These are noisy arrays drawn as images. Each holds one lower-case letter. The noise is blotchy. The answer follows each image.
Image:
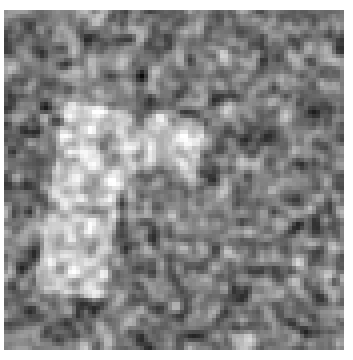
r
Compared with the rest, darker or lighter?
lighter
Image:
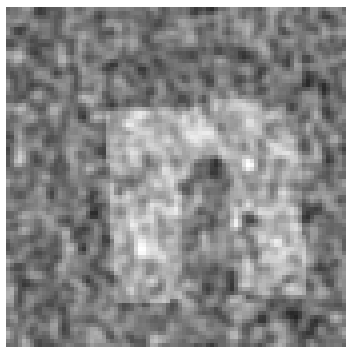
n
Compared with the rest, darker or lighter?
lighter
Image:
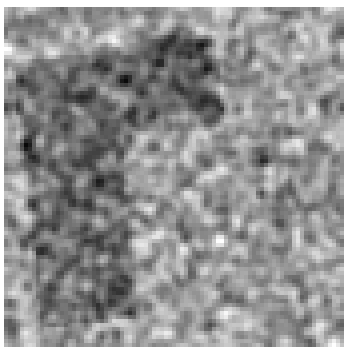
r
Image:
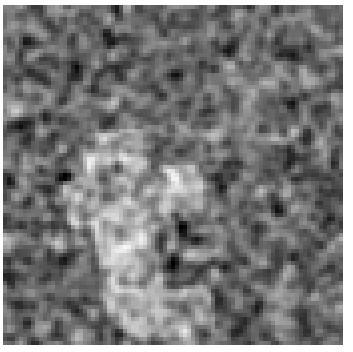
t
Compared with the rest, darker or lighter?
lighter
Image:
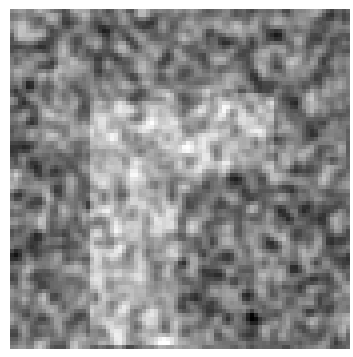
r
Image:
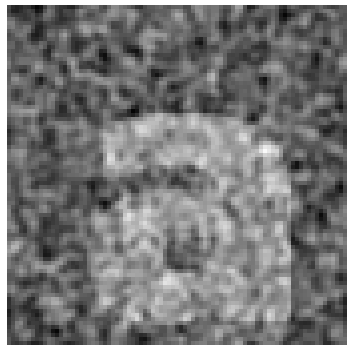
a
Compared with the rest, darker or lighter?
lighter
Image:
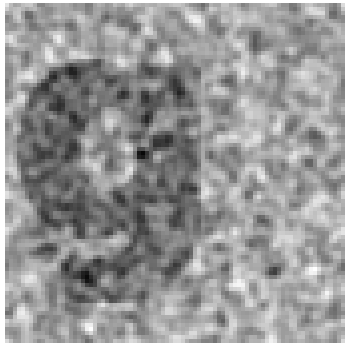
g
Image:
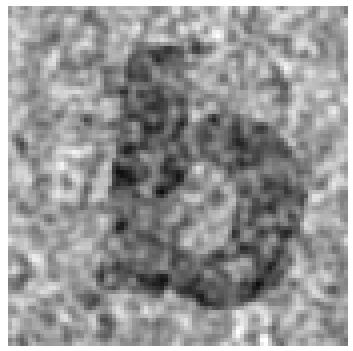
b
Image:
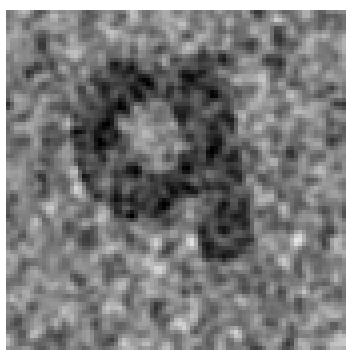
q
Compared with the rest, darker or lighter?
darker
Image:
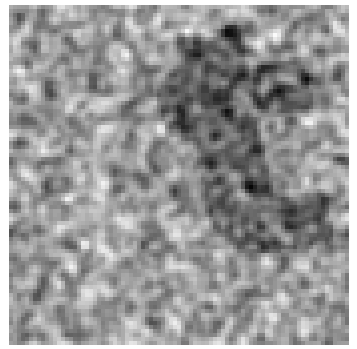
t
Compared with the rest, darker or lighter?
darker
